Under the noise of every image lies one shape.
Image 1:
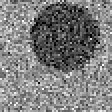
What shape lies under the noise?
disc
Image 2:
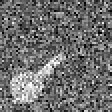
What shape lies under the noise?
lollipop
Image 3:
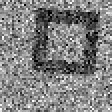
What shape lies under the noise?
square frame
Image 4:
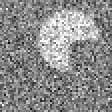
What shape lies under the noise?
disc with a wedge cut out
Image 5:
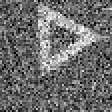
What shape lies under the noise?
triangle frame
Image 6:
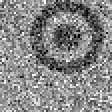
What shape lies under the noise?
bullseye
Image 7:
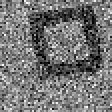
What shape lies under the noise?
square frame
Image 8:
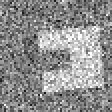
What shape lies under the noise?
square with a notch
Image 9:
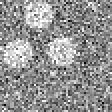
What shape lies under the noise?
three dots
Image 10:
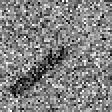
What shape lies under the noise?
bar
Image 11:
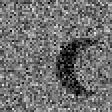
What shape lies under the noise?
crescent
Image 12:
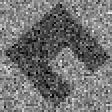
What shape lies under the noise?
square with a notch
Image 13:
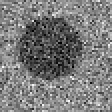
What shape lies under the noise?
disc
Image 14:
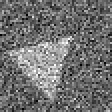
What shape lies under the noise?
triangle
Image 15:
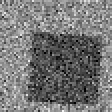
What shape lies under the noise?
square
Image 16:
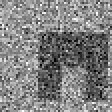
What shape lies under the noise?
square with a notch
